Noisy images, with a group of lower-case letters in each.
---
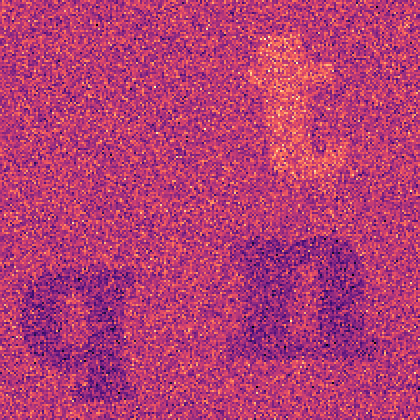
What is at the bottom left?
q
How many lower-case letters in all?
3
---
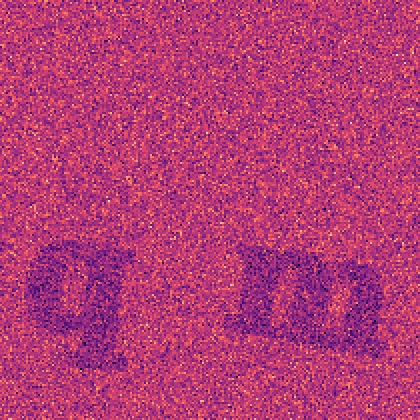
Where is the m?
bottom right
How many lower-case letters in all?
2
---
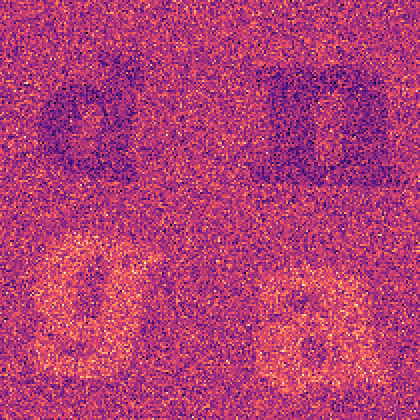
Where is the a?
bottom right
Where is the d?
top left
